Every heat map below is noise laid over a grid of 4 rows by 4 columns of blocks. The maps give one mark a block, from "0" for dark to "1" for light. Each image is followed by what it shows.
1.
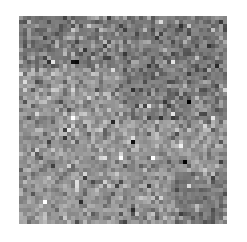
0 0 0 0
1 1 0 0
1 1 1 1
1 1 1 0
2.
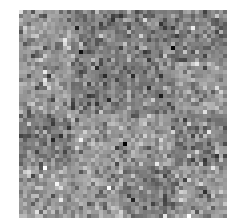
1 0 0 0
1 0 0 1
0 1 1 0
1 1 0 1
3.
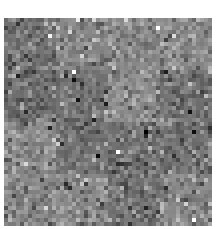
0 1 1 1
0 0 1 0
1 0 0 0
1 1 0 1
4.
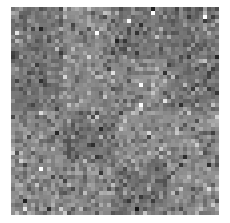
0 1 0 0
0 1 1 0
1 0 1 1
1 1 0 1
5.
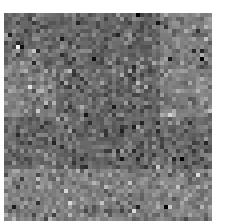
0 0 0 1
1 0 0 1
0 0 0 0
1 1 1 1
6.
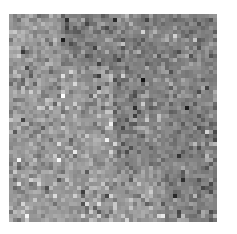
1 0 0 0
1 1 0 0
1 1 0 0
1 1 1 0
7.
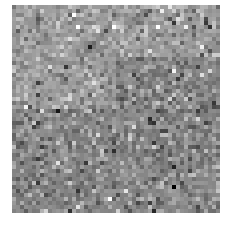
1 1 1 1
1 1 0 0
0 0 0 0
0 0 0 0
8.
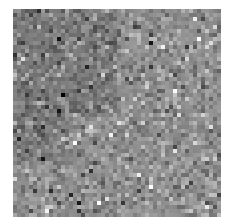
0 0 1 1
0 0 1 1
0 1 1 1
1 1 1 1
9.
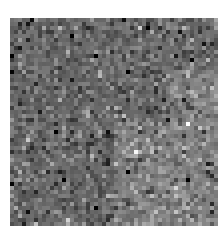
0 0 0 0
0 0 0 1
0 0 1 1
0 0 1 1
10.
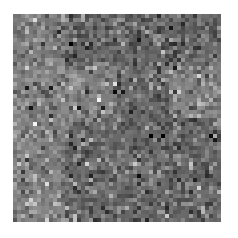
1 0 0 0
1 1 0 1
1 0 0 0
1 0 0 0
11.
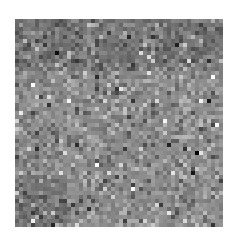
0 0 0 0
1 1 1 1
1 1 1 1
0 1 1 1
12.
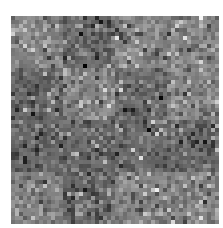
1 0 1 1
0 1 0 1
0 0 0 0
1 0 1 1
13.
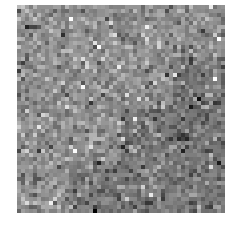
1 1 1 1
1 1 1 0
1 1 0 0
1 0 0 0
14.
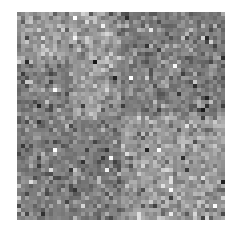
1 1 0 0
0 1 0 0
0 0 1 1
0 0 1 1
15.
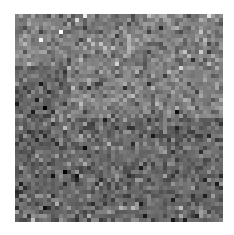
1 1 1 1
0 1 1 1
0 0 0 0
0 0 0 0
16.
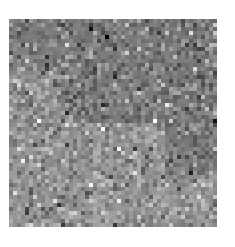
0 0 0 0
1 0 0 0
1 1 1 0
1 1 1 1
